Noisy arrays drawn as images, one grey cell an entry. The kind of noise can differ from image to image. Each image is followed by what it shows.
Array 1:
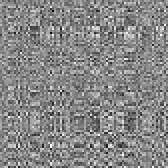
low rank plus noise
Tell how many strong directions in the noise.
two
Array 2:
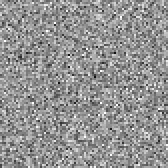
independent entries
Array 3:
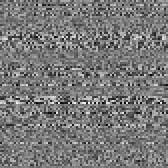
rows of uneven size
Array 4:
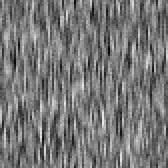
streaked along the columns
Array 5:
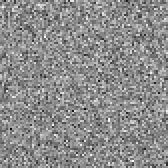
independent entries
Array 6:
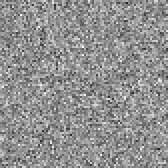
independent entries
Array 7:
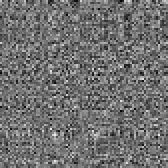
low rank plus noise
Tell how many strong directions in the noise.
three or four
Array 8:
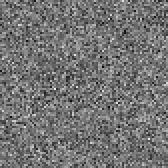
independent entries
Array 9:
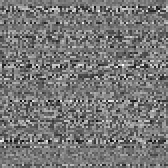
rows of uneven size
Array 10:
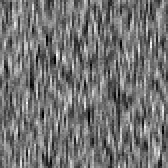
streaked along the columns
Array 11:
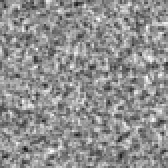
blotchy
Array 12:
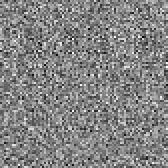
low rank plus noise
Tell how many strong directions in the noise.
five to eight
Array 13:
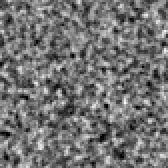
blotchy
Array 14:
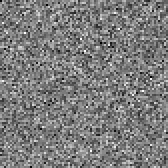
independent entries
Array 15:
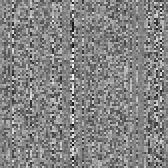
columns of uneven size
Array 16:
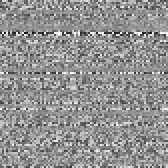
rows of uneven size
